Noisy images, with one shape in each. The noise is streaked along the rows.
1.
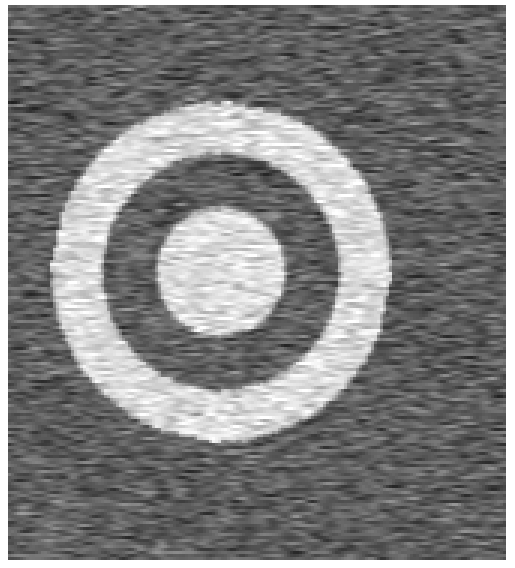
bullseye
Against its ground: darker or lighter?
lighter
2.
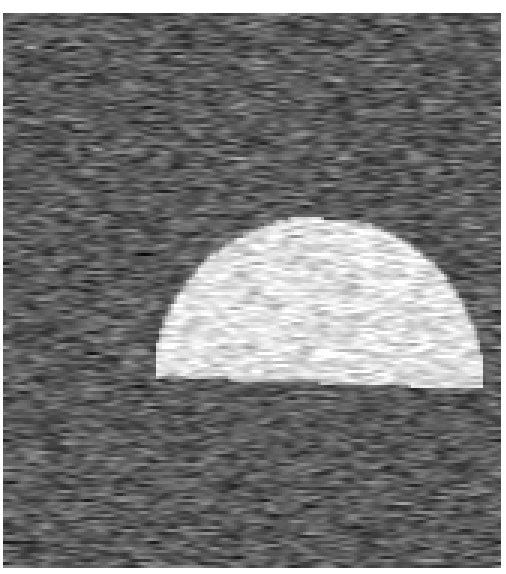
half disc
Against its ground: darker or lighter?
lighter
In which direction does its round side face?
up
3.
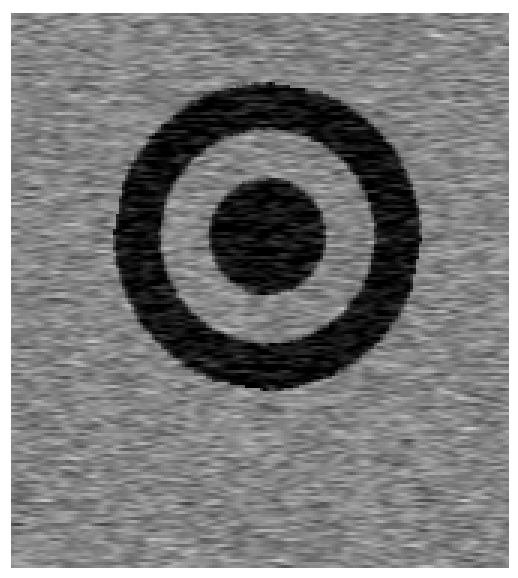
bullseye
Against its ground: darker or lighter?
darker
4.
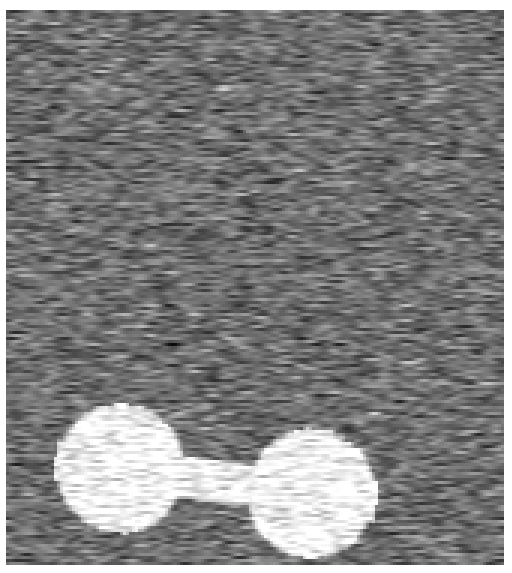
dumbbell
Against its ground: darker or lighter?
lighter
